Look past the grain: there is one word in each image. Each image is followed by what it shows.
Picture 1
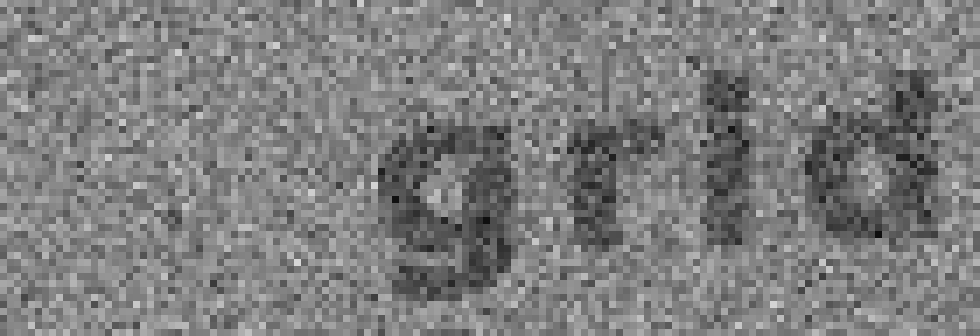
grid
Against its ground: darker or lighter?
darker
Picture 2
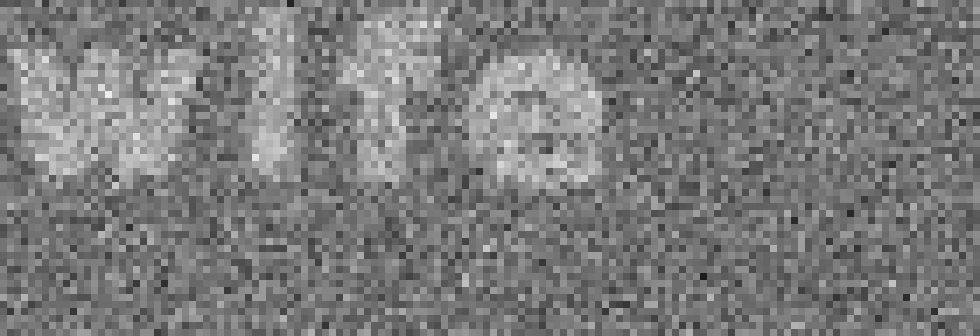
wife
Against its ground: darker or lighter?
lighter
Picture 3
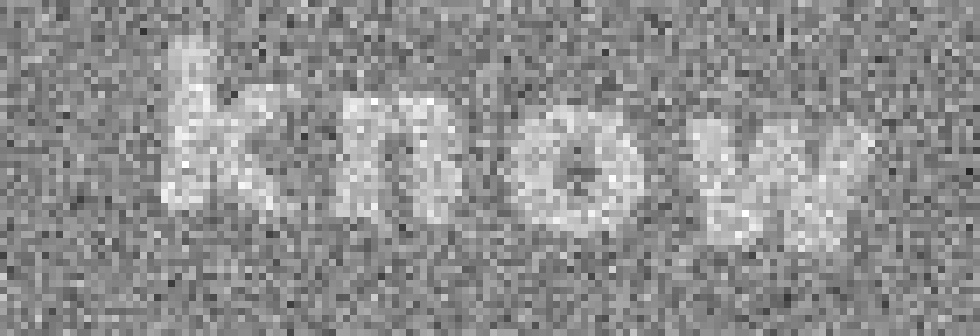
know
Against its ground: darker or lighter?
lighter
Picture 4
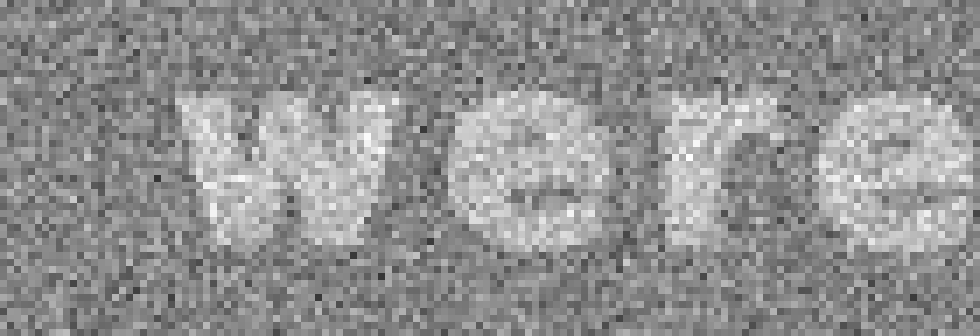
were
